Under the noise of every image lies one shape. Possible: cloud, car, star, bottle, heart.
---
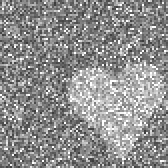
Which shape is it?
heart
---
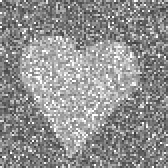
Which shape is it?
heart
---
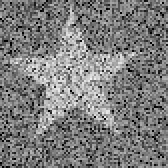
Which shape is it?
star
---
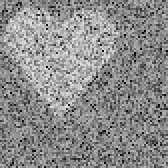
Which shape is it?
heart
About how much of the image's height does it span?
two thirds
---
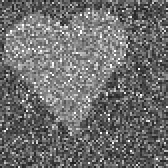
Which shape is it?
heart
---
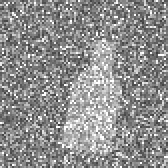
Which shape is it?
bottle
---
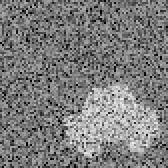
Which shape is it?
car
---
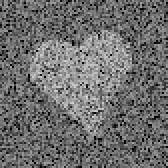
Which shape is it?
heart
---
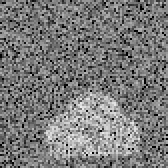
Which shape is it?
cloud
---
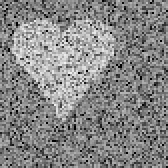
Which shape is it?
heart
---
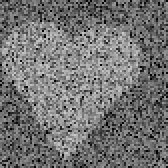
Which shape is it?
heart
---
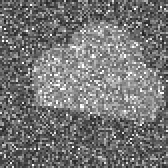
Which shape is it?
cloud
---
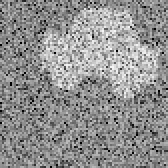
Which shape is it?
car
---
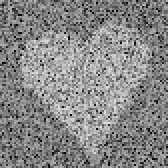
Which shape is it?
heart
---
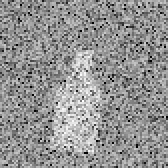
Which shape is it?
bottle
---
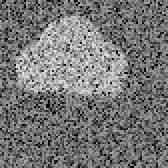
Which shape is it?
cloud
